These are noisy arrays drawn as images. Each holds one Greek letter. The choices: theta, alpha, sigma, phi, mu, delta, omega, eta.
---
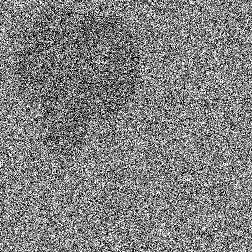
phi
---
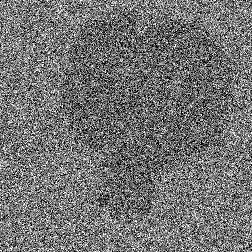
phi
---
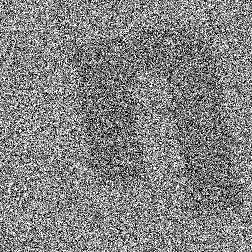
eta
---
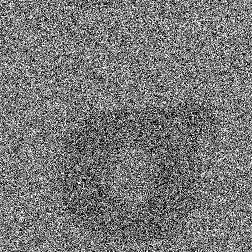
sigma
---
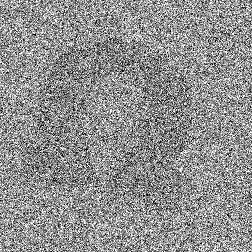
omega
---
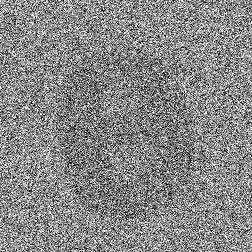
theta
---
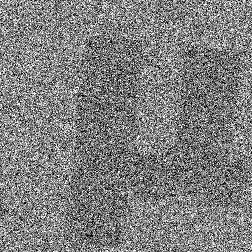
mu
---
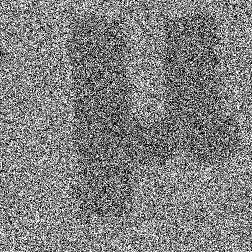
mu
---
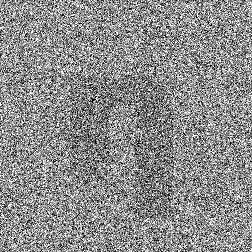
eta
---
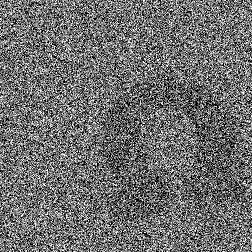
omega
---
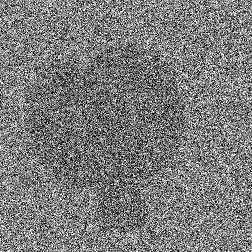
phi
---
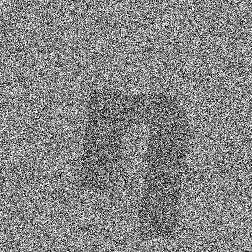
eta
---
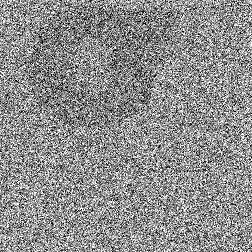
sigma
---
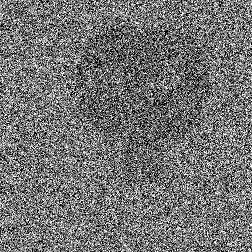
phi
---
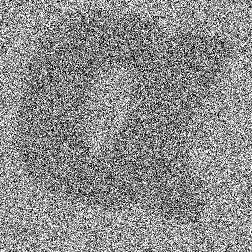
alpha
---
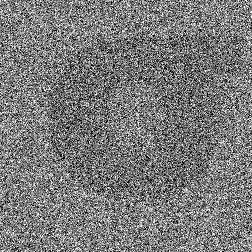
sigma
